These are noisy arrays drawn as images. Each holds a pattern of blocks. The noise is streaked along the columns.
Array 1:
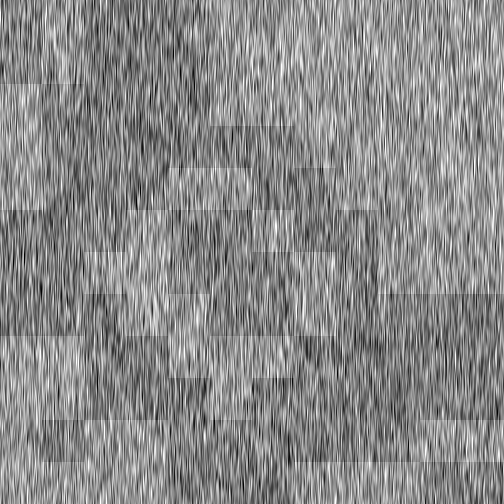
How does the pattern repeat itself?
mirrored about the diagonal from the bottom left
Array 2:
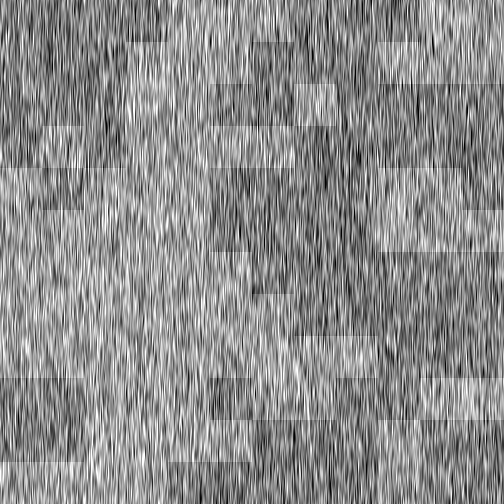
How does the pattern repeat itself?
no symmetry
